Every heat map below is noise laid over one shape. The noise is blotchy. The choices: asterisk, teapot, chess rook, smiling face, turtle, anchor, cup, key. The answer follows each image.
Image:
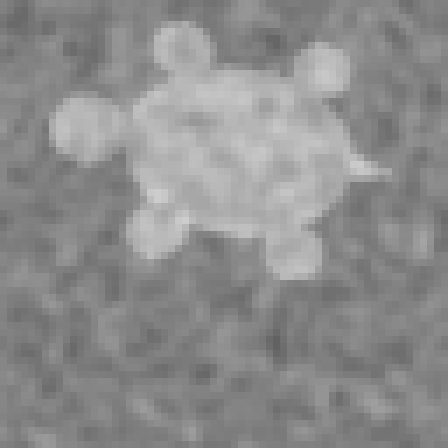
light turtle
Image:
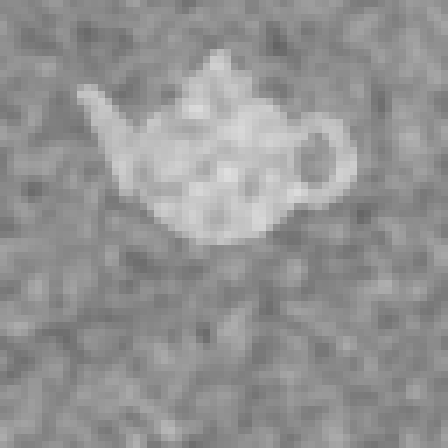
light teapot
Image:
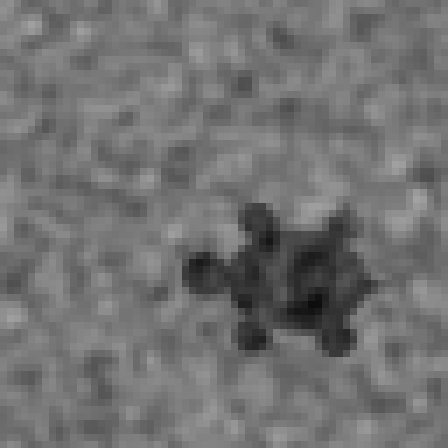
dark turtle
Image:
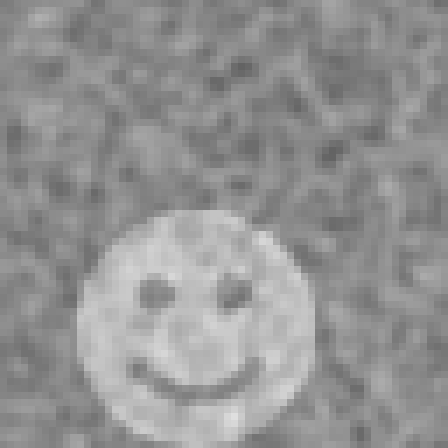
light smiling face
